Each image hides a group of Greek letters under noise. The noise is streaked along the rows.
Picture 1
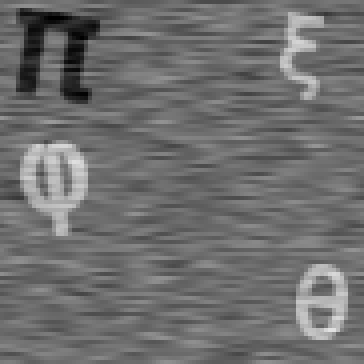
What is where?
top left: dark pi; top right: light xi; middle left: light phi; bottom right: light theta
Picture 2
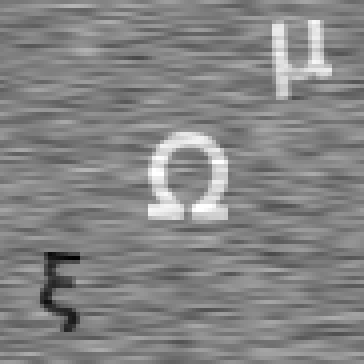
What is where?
top right: light mu; centre: light omega; bottom left: dark xi
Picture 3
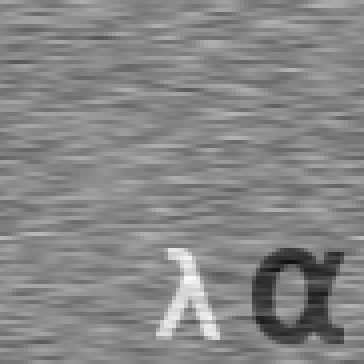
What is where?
bottom middle: light lambda; bottom right: dark alpha
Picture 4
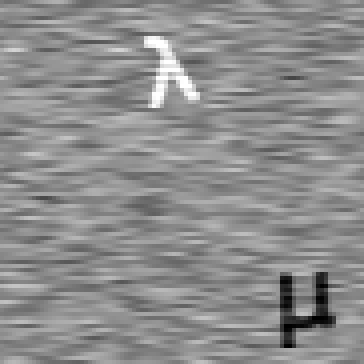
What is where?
top middle: light lambda; bottom right: dark mu
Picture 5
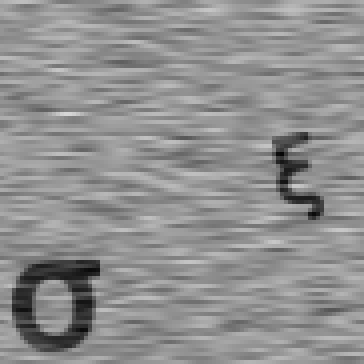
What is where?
middle right: dark xi; bottom left: dark sigma
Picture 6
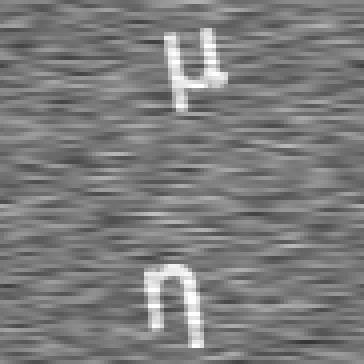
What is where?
top middle: light mu; bottom middle: light eta
